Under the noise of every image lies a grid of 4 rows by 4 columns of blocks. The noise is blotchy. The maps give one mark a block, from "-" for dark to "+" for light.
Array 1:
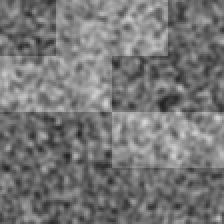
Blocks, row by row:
- + + -
+ + - -
- - + +
- - - -
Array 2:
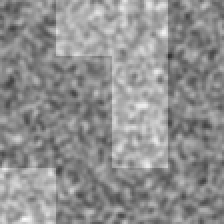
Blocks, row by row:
- + + -
- - + -
- - + -
+ - - -
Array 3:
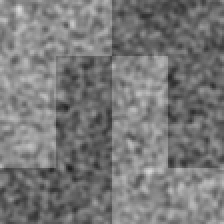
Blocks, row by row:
+ + - -
+ - + -
+ - + -
- - + +
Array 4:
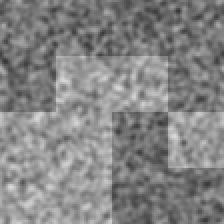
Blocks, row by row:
- - - -
- + + -
+ + - +
+ + - -
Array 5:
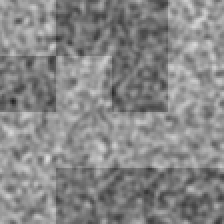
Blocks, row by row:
+ - - +
- + - +
+ + + +
+ - - -
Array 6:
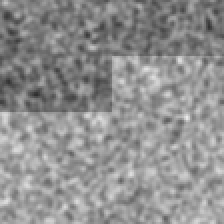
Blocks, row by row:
- - - -
- - + +
+ + + +
+ + + +
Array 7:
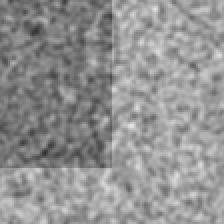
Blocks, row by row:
- - + +
- - + +
- - + +
+ + + +
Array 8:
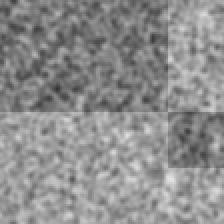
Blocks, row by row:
- - - +
- - - +
+ + + -
+ + + +
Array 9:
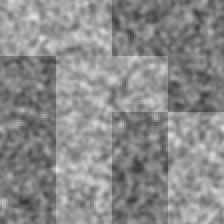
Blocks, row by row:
+ + - -
- + + -
- + - +
- + - +
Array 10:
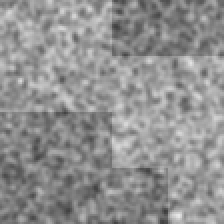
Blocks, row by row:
+ + - -
+ + + +
- - + +
- - - +
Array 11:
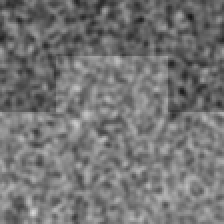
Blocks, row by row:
- - - -
- + + -
+ + + +
+ + + +
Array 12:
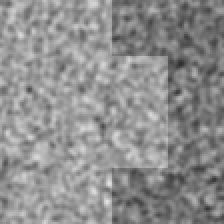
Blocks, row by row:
+ + - -
+ + + -
+ + + -
+ + - -
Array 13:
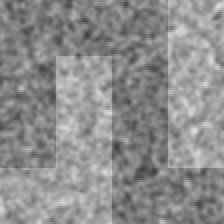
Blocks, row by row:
- - - +
- + - +
- + - +
+ + - -
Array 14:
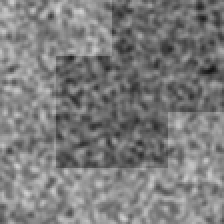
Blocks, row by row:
+ + - -
+ - - -
+ - - +
+ + + +
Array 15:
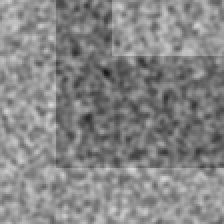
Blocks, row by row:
+ - + +
+ - - -
+ - - -
+ + + +
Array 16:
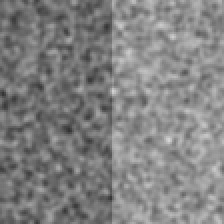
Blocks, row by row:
- - + +
- - + +
- - + +
- - + +
